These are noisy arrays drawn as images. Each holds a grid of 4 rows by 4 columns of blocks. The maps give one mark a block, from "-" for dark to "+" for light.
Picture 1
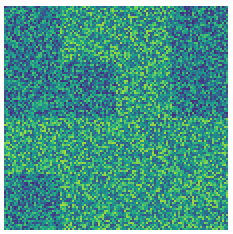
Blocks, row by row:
-++-
--+-
++++
-+++
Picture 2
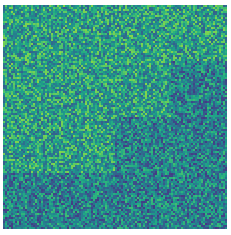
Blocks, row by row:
++++
+++-
++--
----
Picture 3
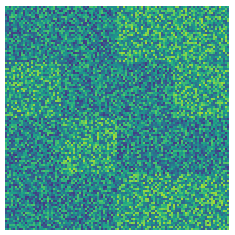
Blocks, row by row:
--++
+--+
-+--
--++
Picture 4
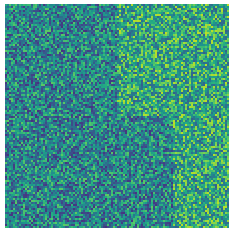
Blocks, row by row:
--++
--++
---+
---+
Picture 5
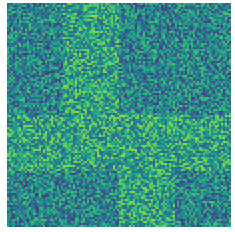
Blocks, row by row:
-+--
-+--
++++
--+-
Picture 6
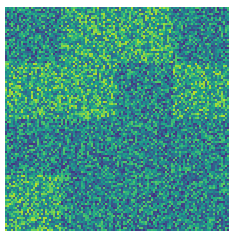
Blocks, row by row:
-++-
++-+
----
+---
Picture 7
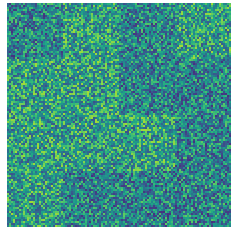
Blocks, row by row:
-+-+
++--
+++-
+---
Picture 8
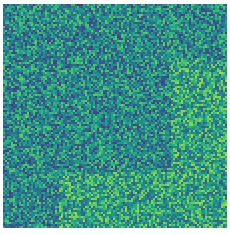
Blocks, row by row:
----
---+
---+
-+++
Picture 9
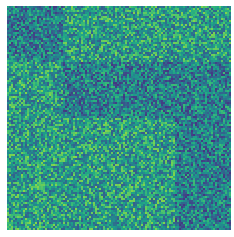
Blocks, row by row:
-+++
+---
+++-
+++-
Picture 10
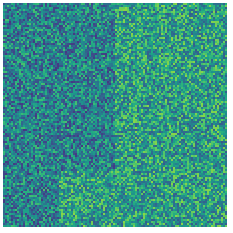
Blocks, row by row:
--++
--++
--++
-+++
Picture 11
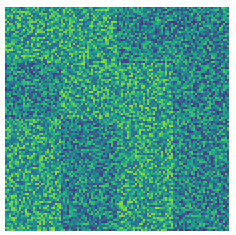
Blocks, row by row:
++--
-++-
+-+-
+-+-
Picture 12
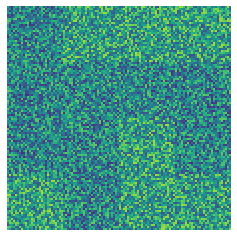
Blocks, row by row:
-+++
----
--+-
+-++
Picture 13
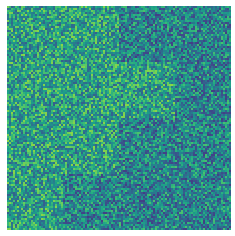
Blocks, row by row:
++--
+++-
++--
+---
